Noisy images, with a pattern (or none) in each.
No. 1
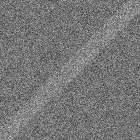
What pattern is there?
a diagonal band
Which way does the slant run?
bottom left to top right
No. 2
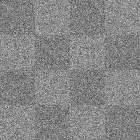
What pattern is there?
a checkerboard
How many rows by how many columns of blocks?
4 by 4
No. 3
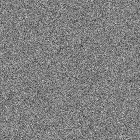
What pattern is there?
only noise
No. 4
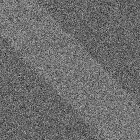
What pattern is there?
a diagonal band
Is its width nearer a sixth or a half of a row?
a half
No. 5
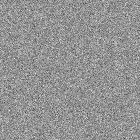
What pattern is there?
only noise
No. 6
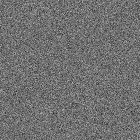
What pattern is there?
only noise
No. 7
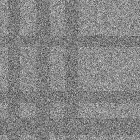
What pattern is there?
bands of rows crossing bands of columns
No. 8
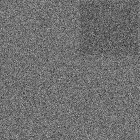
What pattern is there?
one block
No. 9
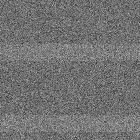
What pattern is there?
bands of rows
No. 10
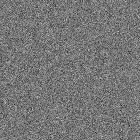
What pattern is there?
only noise
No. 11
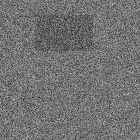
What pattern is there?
one block
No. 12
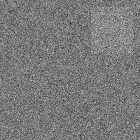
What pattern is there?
one block
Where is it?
top right
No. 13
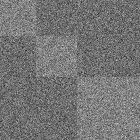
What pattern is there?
blocks along the diagonal
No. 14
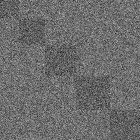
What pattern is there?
blocks along the diagonal
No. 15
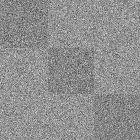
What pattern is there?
blocks along the diagonal
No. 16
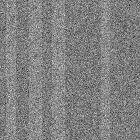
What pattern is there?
bands of columns
